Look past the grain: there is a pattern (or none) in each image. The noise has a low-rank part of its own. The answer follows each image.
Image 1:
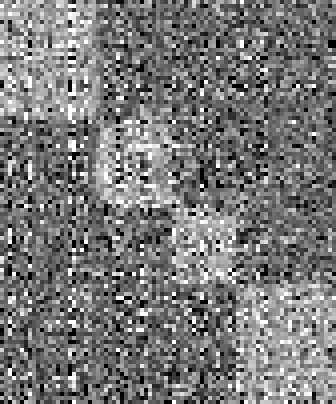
blocks along the diagonal
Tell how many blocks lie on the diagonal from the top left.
4
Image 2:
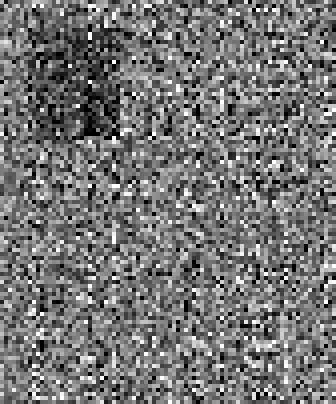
one block
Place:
top left
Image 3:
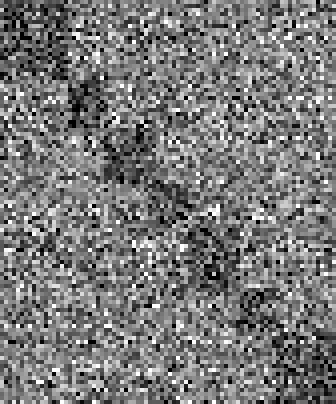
blocks along the diagonal
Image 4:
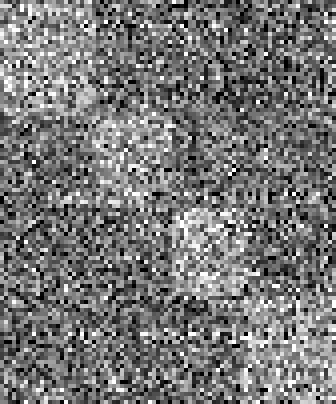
blocks along the diagonal
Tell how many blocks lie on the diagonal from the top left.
4
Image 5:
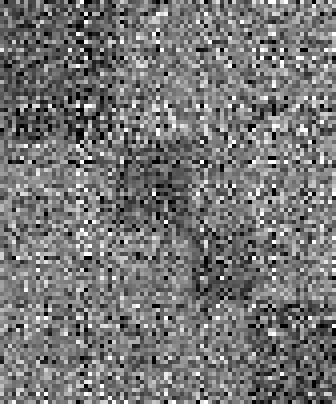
blocks along the diagonal
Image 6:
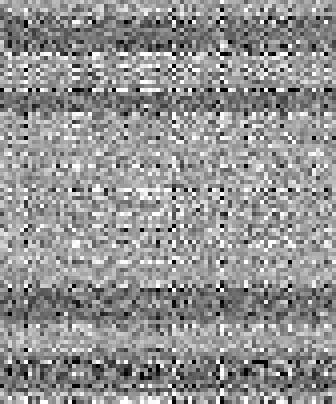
bands of rows
